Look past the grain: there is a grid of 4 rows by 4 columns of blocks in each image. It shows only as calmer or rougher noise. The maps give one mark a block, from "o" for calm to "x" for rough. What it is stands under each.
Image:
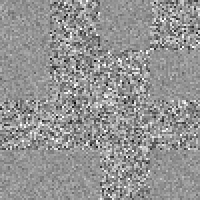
oxox
oxxo
xxxx
ooxo
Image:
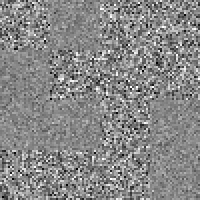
xoxx
oxxx
ooxo
xxxo
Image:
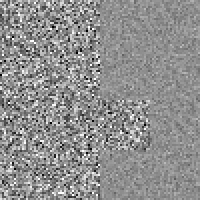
xxoo
xxoo
xxxo
xxoo
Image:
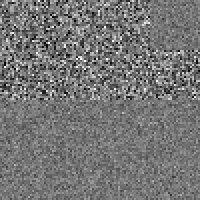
xxxo
xxxx
oooo
oooo
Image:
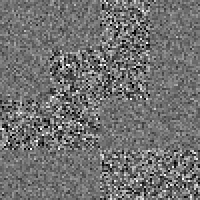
ooxo
oxxo
xxoo
ooxx
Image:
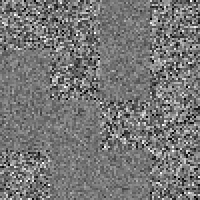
xxox
oxox
ooxx
xoox
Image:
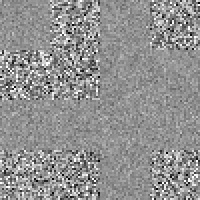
oxox
xxoo
oooo
xxox
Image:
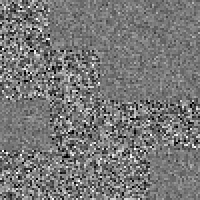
xooo
xxoo
oxxx
xxxo
